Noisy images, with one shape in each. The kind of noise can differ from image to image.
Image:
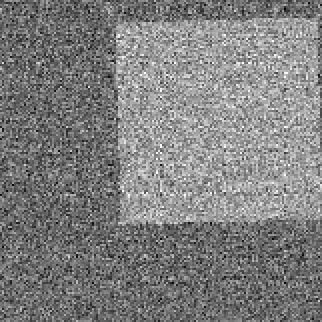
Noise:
low rank plus noise
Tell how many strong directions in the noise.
two
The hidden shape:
square
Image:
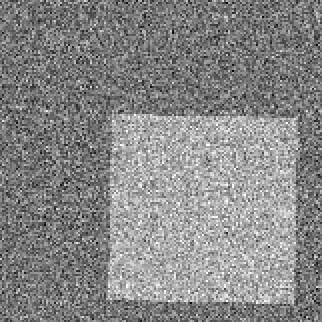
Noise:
low rank plus noise
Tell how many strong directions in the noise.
five to eight
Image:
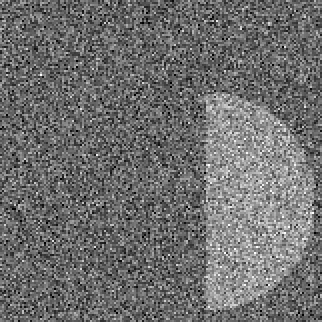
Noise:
independent entries
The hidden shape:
half disc
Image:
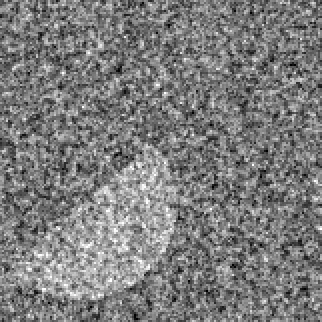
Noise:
blotchy
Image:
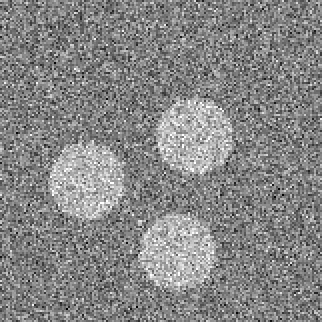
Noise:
independent entries
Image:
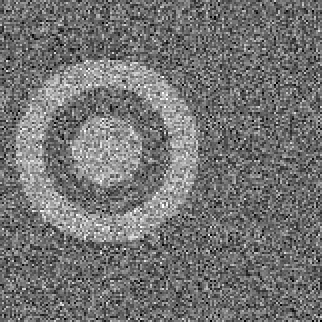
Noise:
low rank plus noise
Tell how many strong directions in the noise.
three or four
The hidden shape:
bullseye
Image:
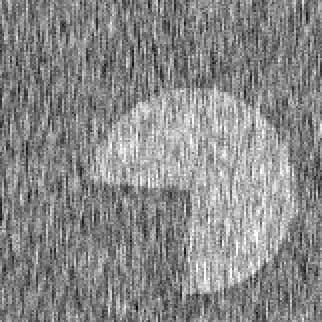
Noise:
streaked along the columns
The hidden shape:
disc with a wedge cut out
